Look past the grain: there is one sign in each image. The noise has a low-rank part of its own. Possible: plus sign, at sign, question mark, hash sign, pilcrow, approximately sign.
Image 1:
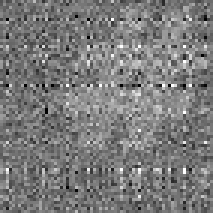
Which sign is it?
hash sign
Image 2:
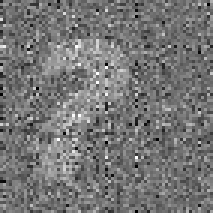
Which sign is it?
question mark
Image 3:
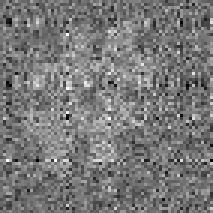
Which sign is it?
hash sign
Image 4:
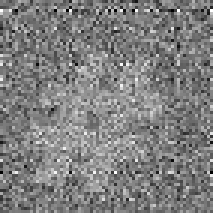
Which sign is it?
hash sign
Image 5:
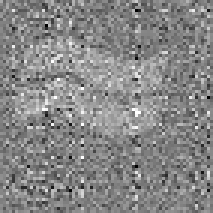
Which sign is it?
approximately sign
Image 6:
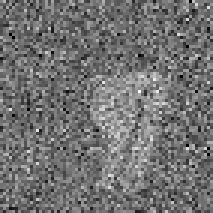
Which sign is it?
pilcrow
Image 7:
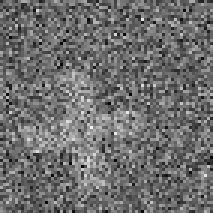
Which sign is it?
plus sign
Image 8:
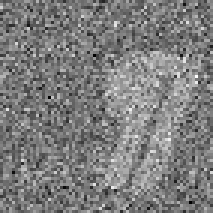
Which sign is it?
pilcrow
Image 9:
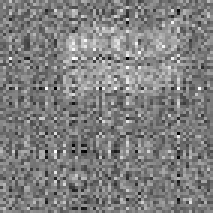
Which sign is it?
approximately sign
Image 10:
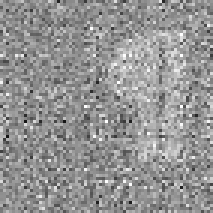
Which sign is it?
pilcrow
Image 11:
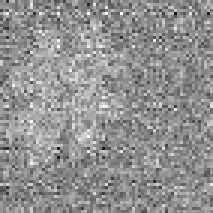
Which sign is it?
hash sign
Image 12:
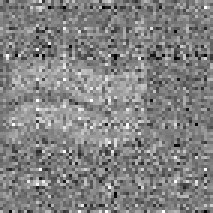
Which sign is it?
approximately sign
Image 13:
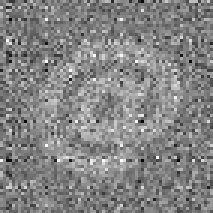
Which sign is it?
at sign
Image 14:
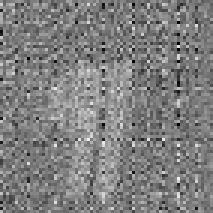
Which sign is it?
pilcrow
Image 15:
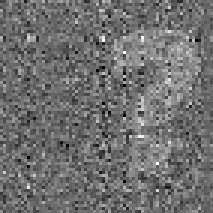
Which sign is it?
question mark
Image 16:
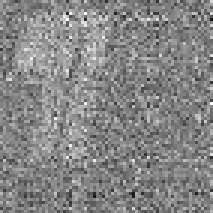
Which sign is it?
pilcrow
